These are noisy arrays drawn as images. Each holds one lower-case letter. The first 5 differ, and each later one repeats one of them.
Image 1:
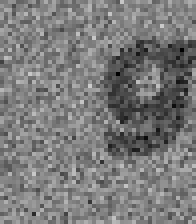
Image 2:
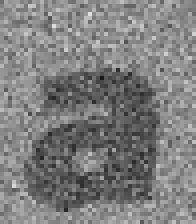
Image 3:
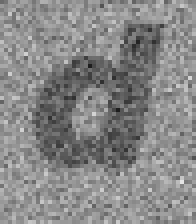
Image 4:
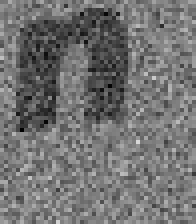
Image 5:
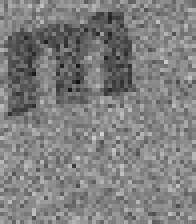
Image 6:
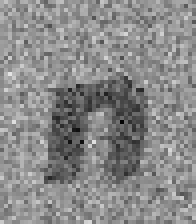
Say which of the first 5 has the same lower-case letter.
4
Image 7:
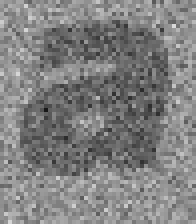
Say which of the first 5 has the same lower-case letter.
2
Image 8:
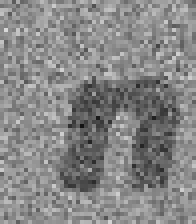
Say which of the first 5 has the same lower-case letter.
4
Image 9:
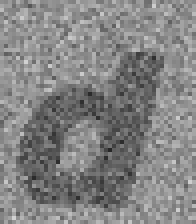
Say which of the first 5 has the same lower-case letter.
3
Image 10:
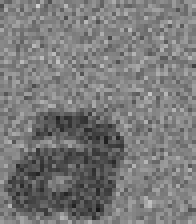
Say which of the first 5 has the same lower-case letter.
2
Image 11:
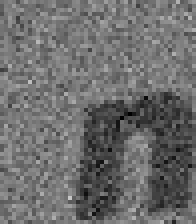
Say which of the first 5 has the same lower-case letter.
4
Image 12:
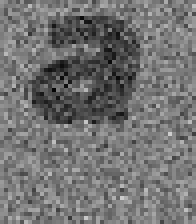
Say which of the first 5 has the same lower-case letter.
2
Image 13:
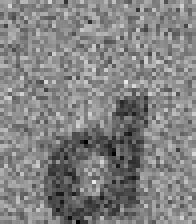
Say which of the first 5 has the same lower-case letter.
3
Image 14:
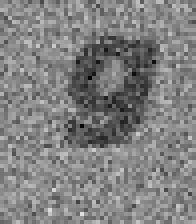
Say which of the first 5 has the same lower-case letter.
1
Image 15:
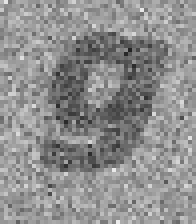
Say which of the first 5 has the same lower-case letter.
1
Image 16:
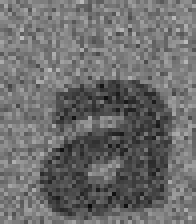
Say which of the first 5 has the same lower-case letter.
2
